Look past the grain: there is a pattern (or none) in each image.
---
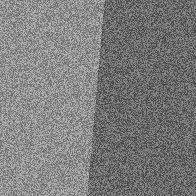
a sharp edge
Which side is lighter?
left
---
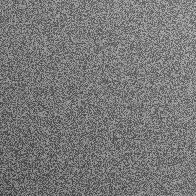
a smooth slope
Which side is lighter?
top right
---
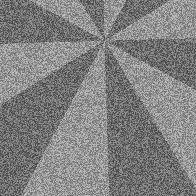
spokes from one point
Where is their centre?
top middle
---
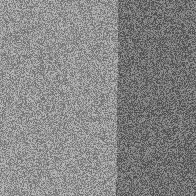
a sharp edge
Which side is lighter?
left
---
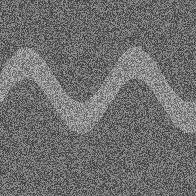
a wavy band
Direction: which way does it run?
left to right
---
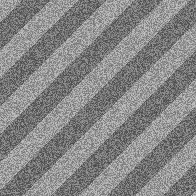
diagonal stripes
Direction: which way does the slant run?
bottom left to top right
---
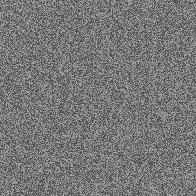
only noise
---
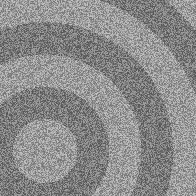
rings round one point
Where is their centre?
bottom left
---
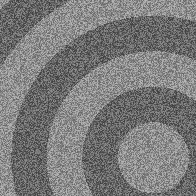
rings round one point
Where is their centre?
bottom right
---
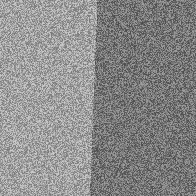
a sharp edge
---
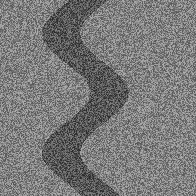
a wavy band
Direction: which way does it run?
top to bottom
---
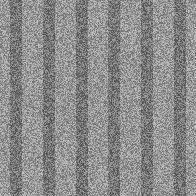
vertical stripes
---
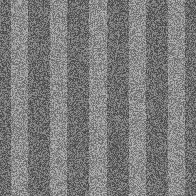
vertical stripes
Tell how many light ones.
5
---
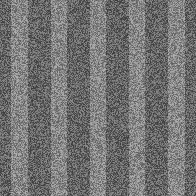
vertical stripes
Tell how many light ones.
5
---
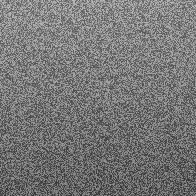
a smooth slope
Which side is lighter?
top
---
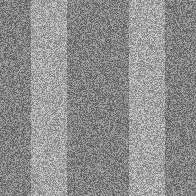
vertical stripes
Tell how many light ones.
2
